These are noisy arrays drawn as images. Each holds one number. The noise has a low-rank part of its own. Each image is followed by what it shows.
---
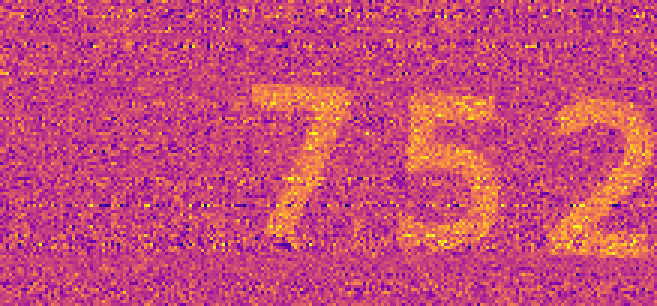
752
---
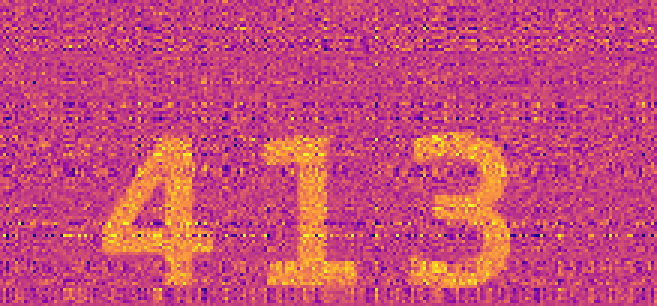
413
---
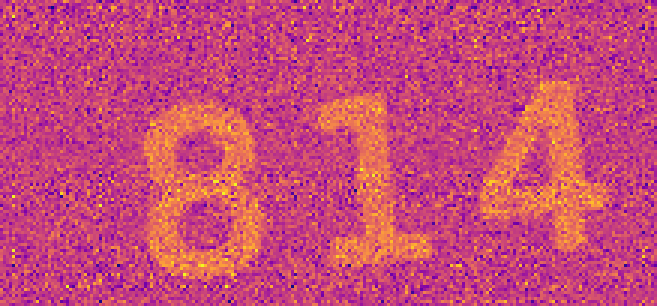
814
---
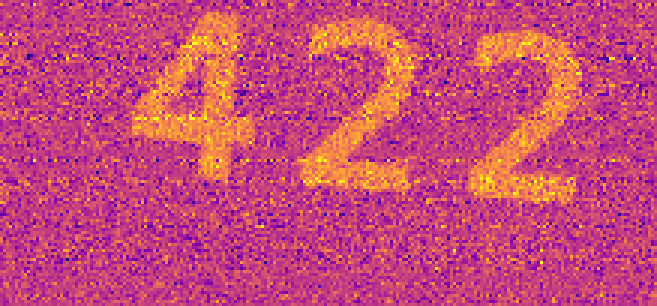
422
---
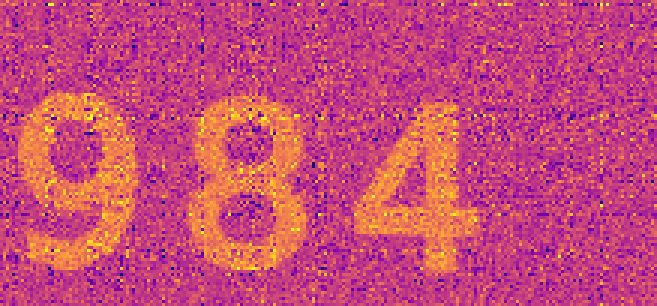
984
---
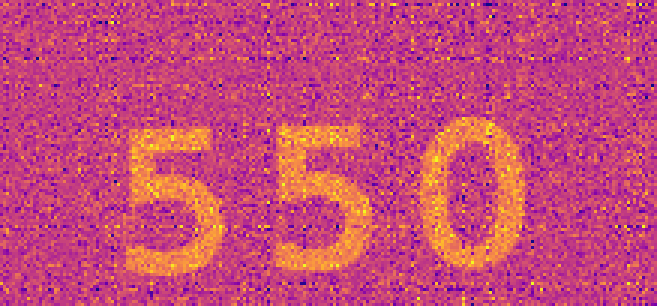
550
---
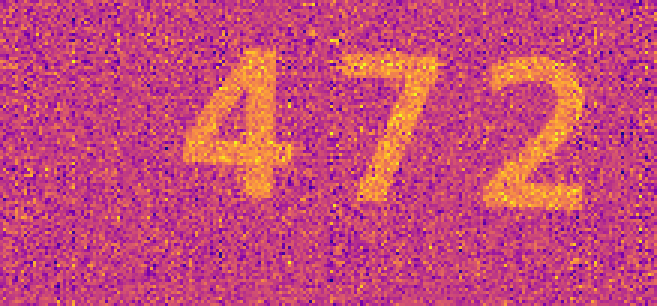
472
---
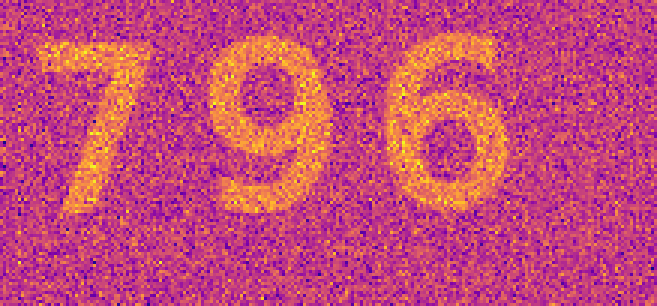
796
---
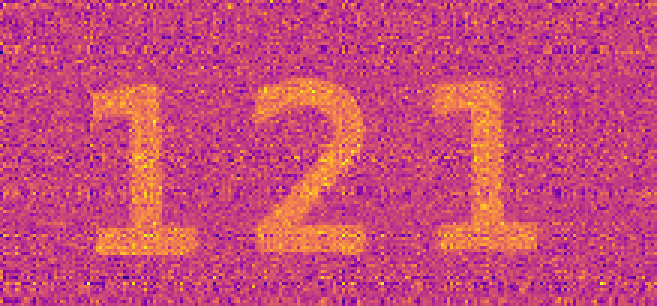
121
